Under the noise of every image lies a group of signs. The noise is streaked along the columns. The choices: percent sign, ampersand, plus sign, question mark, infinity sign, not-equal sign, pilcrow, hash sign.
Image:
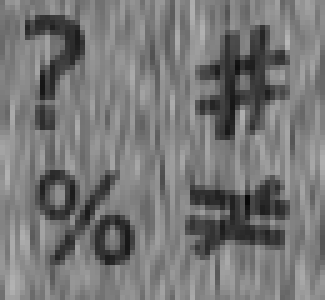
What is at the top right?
hash sign
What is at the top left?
question mark
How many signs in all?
4
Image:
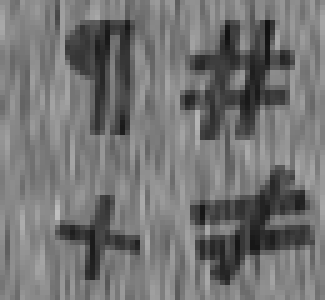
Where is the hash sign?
top right
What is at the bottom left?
plus sign
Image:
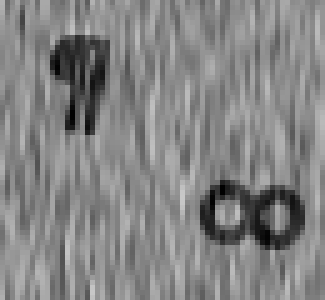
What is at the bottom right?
infinity sign
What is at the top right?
nothing
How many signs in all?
2
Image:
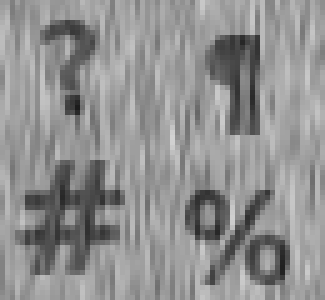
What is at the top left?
question mark
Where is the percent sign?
bottom right
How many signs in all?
4
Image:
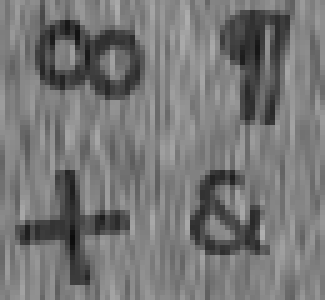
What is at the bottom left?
plus sign
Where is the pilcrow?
top right
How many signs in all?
4
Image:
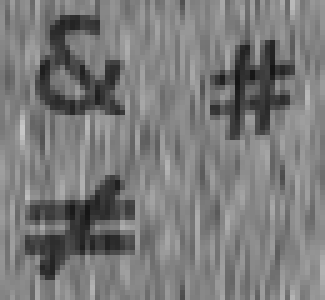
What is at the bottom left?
not-equal sign
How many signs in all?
3
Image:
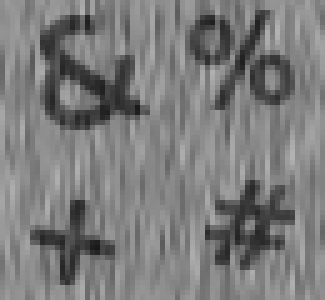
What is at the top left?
ampersand
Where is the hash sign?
bottom right
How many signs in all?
4
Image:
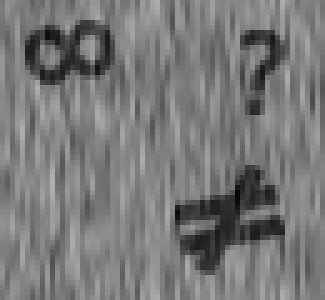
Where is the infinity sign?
top left
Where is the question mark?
top right
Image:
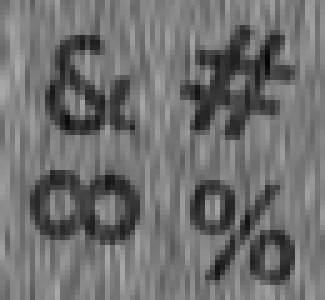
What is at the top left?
ampersand
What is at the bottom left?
infinity sign
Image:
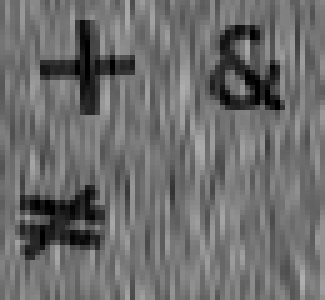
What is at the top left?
plus sign
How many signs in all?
3
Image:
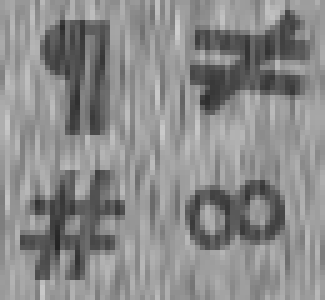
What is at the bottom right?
infinity sign
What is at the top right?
not-equal sign
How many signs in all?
4
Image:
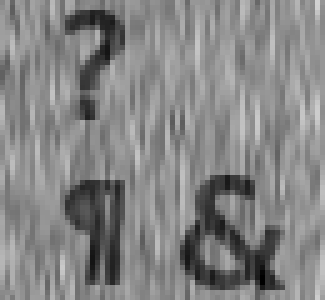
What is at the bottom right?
ampersand
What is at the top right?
nothing
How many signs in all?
3
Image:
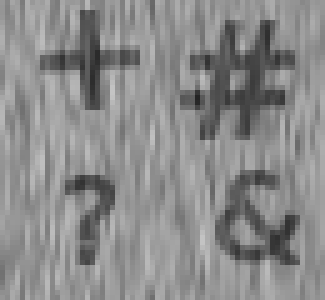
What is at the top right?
hash sign
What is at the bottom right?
ampersand
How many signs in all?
4
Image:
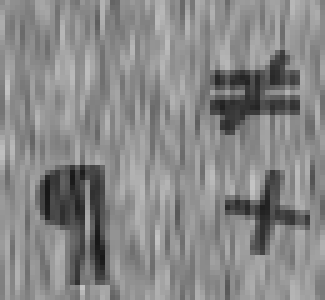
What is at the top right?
not-equal sign
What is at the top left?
nothing
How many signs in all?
3
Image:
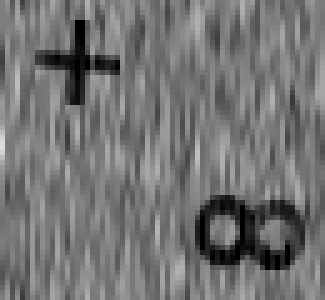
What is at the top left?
plus sign
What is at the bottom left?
nothing
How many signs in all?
2
